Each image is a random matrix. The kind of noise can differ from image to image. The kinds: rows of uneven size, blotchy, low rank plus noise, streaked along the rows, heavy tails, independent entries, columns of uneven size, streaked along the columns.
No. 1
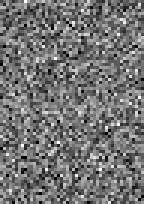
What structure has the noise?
independent entries
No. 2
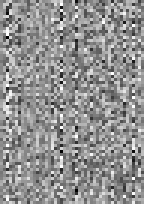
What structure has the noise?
columns of uneven size
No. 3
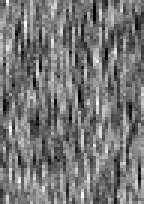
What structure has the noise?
streaked along the columns
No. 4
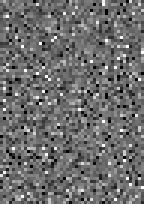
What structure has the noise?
heavy tails
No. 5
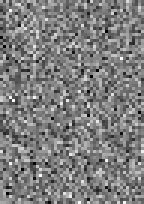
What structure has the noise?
independent entries
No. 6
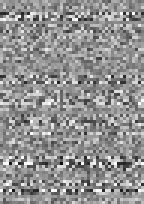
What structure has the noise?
rows of uneven size
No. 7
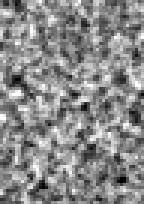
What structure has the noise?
blotchy
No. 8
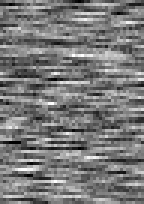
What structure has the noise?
streaked along the rows
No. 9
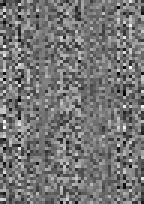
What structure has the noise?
columns of uneven size
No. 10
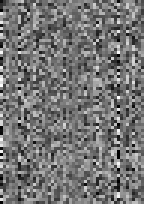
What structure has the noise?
columns of uneven size
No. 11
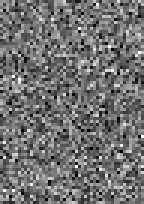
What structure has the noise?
independent entries
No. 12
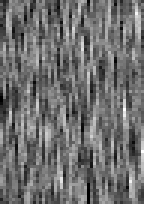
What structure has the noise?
streaked along the columns
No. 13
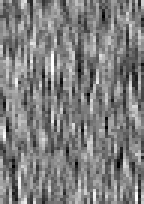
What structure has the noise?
streaked along the columns
